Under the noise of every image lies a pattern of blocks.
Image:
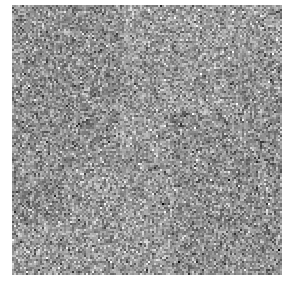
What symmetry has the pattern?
the same after a half turn
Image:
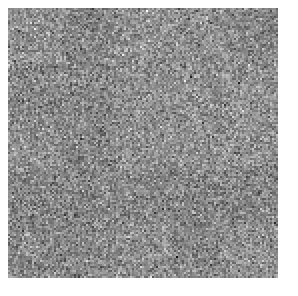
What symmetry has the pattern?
mirrored about the diagonal from the bottom left
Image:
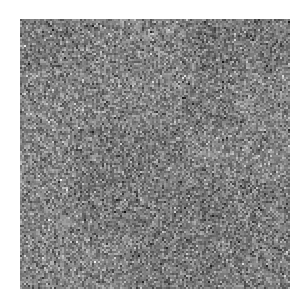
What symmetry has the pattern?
no symmetry
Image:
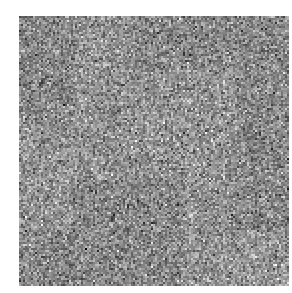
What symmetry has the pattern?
no symmetry
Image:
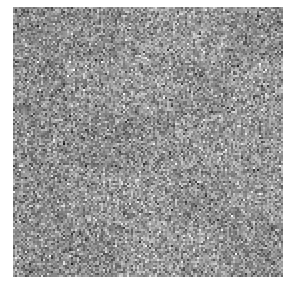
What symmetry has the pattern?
top and bottom mirror each other
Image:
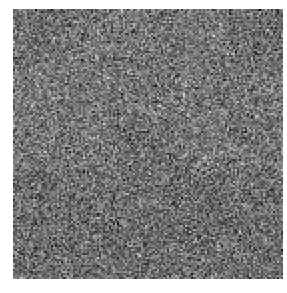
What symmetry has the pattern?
left and right mirror each other
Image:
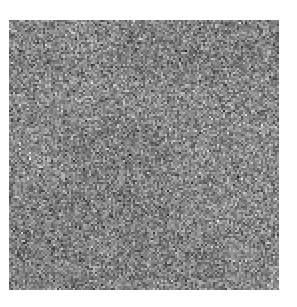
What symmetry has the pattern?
no symmetry
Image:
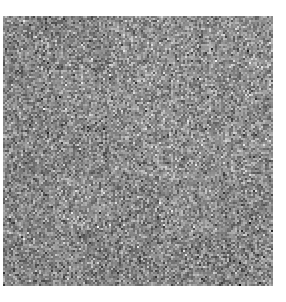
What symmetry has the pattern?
mirrored about the diagonal from the bottom left
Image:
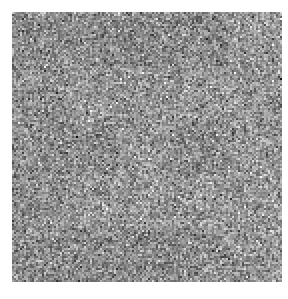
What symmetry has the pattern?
top and bottom mirror each other
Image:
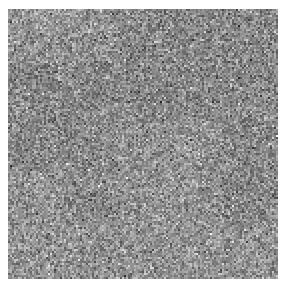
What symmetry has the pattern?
no symmetry
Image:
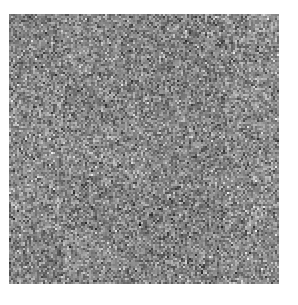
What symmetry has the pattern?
top and bottom mirror each other
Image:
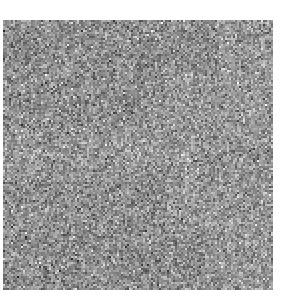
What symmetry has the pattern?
top and bottom mirror each other
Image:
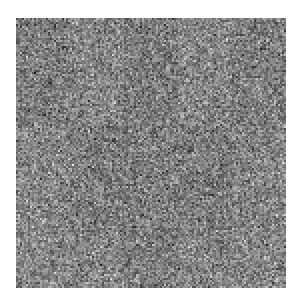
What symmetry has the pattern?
left and right mirror each other
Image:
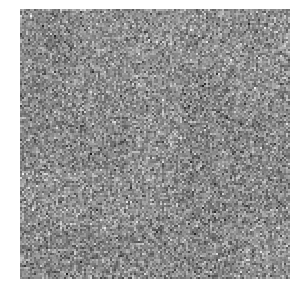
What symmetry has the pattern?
no symmetry
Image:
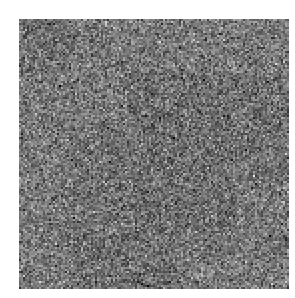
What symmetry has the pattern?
mirrored about the diagonal from the top left
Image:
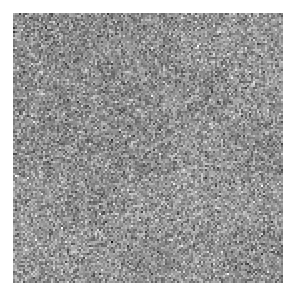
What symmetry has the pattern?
mirrored about the diagonal from the top left
